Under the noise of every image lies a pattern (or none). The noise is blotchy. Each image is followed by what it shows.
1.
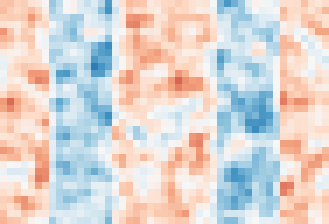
vertical stripes
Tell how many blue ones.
2
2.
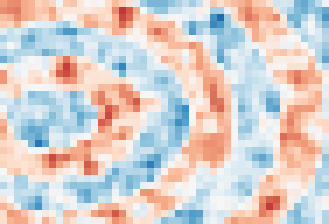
rings round one point
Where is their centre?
middle left
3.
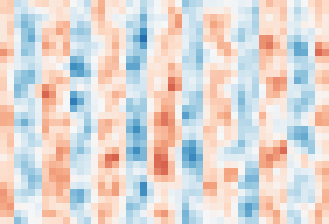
vertical stripes
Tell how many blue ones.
6
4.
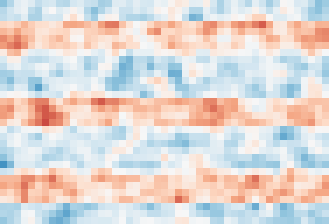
horizontal stripes
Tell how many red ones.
3
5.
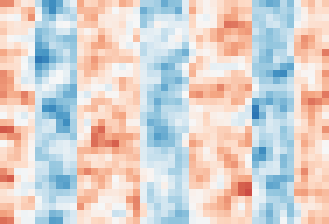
vertical stripes
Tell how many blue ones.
3
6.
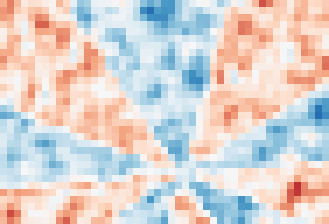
spokes from one point
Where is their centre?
bottom middle
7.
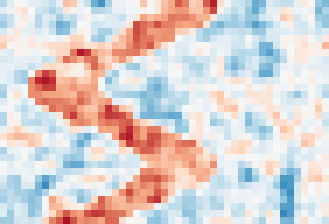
a wavy band
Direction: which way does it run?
top to bottom
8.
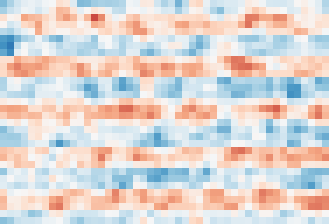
horizontal stripes
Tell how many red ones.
5
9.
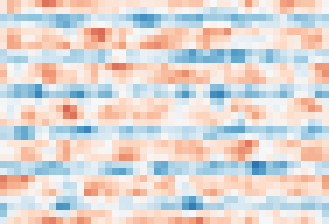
horizontal stripes
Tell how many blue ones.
6
